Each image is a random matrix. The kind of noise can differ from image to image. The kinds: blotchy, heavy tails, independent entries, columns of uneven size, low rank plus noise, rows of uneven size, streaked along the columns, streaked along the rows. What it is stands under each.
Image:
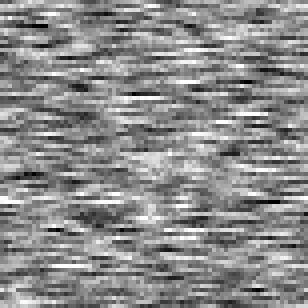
streaked along the rows
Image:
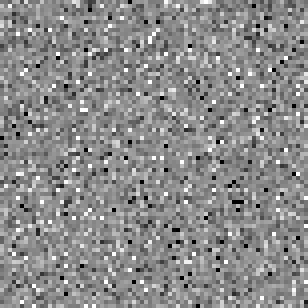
heavy tails
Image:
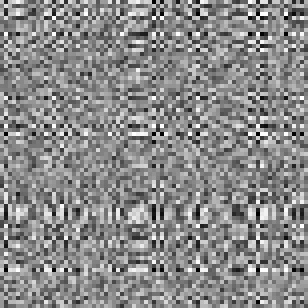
low rank plus noise
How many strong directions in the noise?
one
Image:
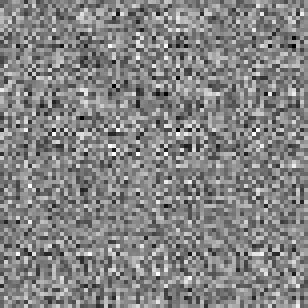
low rank plus noise
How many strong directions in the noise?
five to eight
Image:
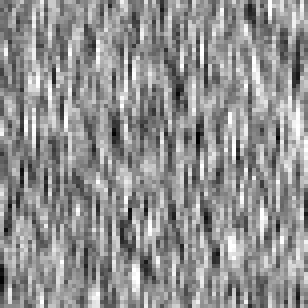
streaked along the columns
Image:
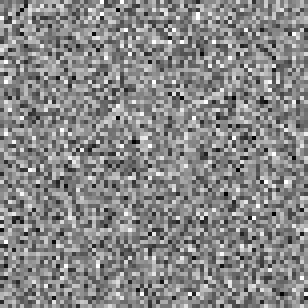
independent entries
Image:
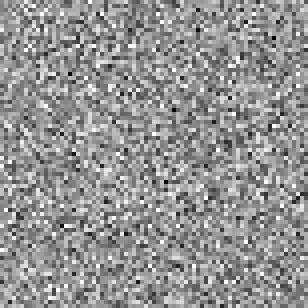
independent entries
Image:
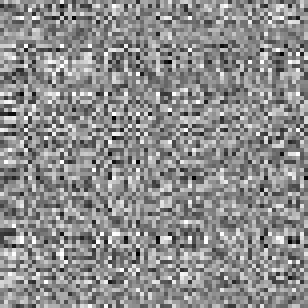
low rank plus noise
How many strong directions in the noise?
two
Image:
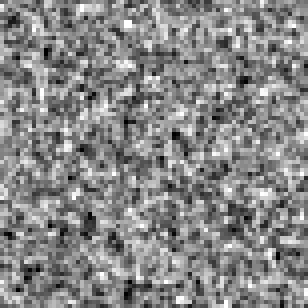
blotchy
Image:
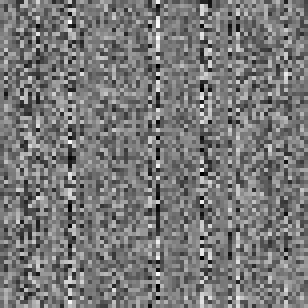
columns of uneven size
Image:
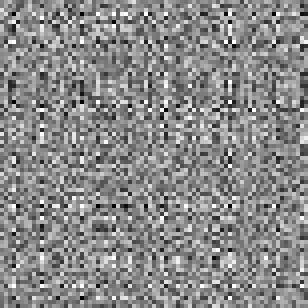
low rank plus noise
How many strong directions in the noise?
two
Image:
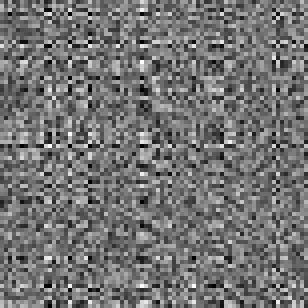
low rank plus noise
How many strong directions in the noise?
one
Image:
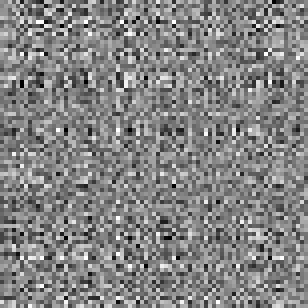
low rank plus noise
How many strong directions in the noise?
two
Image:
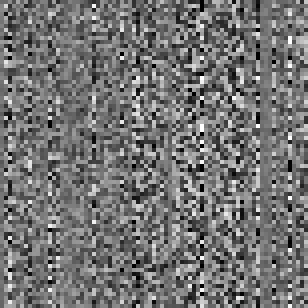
columns of uneven size
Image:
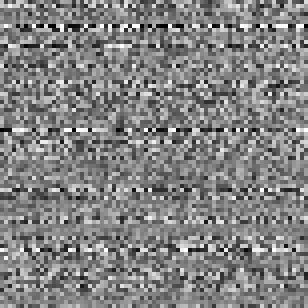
rows of uneven size
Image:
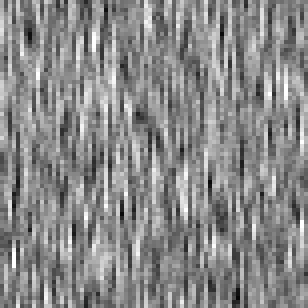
streaked along the columns
